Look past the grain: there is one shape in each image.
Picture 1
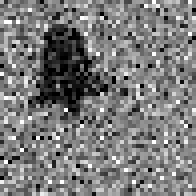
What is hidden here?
dark bell
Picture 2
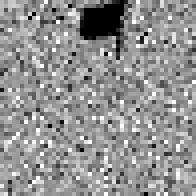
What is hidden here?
dark flag, top middle
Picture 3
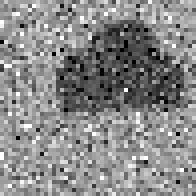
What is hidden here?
dark cloud
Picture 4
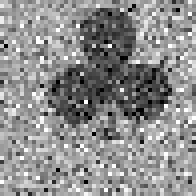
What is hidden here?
dark club
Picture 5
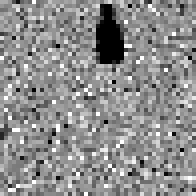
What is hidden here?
dark bottle, top middle
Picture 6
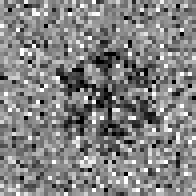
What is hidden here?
dark snowflake
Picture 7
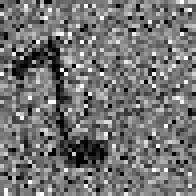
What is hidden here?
dark musical note
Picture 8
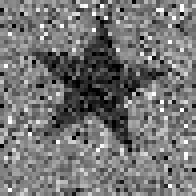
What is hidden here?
dark star
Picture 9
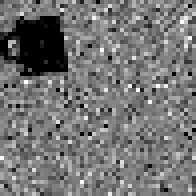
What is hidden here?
dark cup, top left
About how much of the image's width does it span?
a third
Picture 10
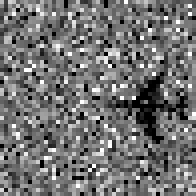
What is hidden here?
dark airplane, middle right
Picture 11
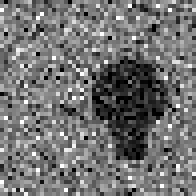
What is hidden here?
dark light bulb
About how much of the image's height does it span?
half
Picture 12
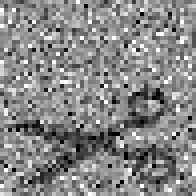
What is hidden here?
dark pair of scissors
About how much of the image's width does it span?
nearly all
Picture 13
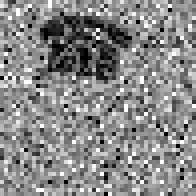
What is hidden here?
dark telephone
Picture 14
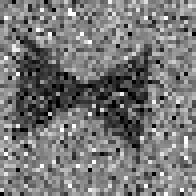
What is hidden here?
dark bow tie
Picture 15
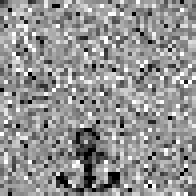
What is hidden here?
dark anchor, bottom middle
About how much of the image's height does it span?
a third
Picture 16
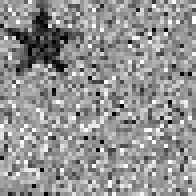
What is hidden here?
dark star, top left
